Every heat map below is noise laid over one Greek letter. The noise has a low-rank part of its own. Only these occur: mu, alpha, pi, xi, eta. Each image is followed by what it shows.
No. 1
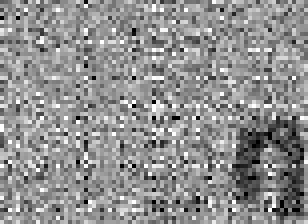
dark eta, bottom right
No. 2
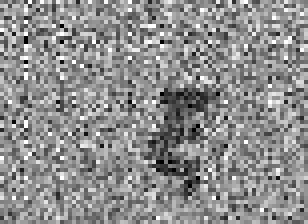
dark xi
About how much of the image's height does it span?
half
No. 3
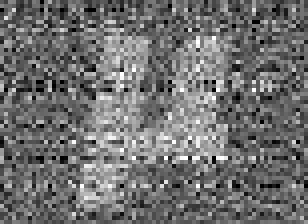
light mu
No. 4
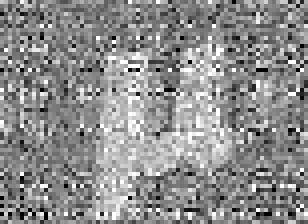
light mu
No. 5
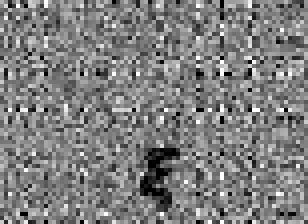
dark xi, bottom middle
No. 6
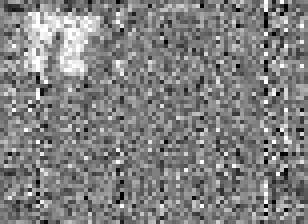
light pi, top left
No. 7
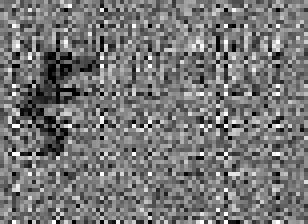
dark xi
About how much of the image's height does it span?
half
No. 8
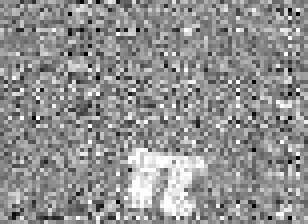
light pi, bottom middle
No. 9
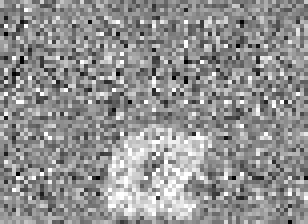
light alpha, bottom middle
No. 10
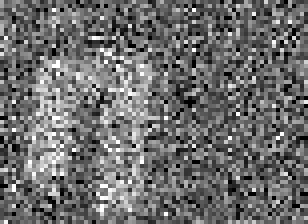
light eta
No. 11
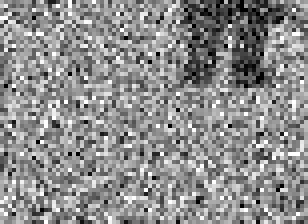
dark pi, top right
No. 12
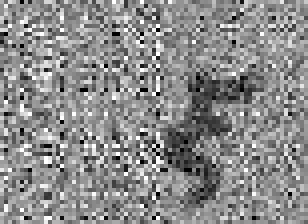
dark xi
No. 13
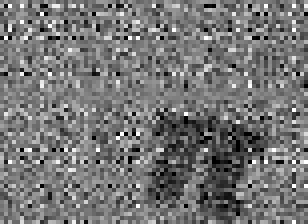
dark pi
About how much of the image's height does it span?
half
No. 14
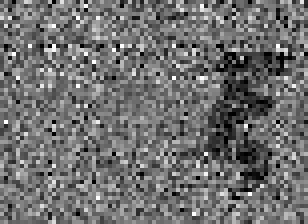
dark xi
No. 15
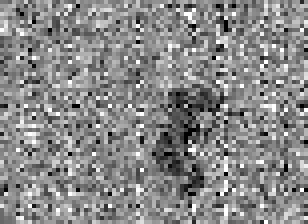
dark xi
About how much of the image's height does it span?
half
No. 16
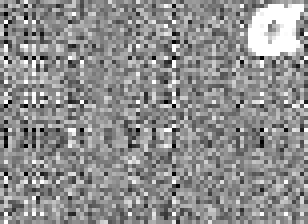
light alpha, top right
